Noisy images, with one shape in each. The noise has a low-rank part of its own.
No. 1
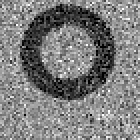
ring
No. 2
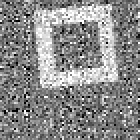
square frame
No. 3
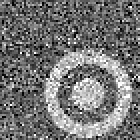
bullseye
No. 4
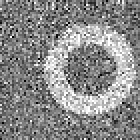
ring
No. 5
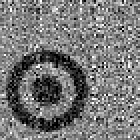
bullseye
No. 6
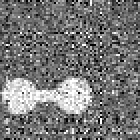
dumbbell
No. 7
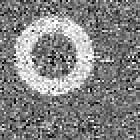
ring
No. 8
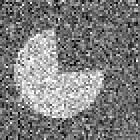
disc with a wedge cut out
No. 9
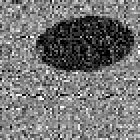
ellipse
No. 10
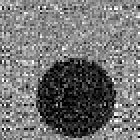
disc
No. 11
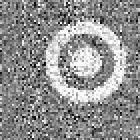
bullseye
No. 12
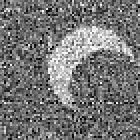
crescent
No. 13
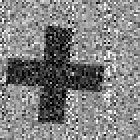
cross
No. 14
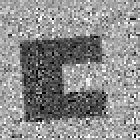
square with a notch
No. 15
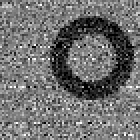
ring
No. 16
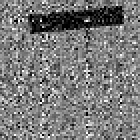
bar
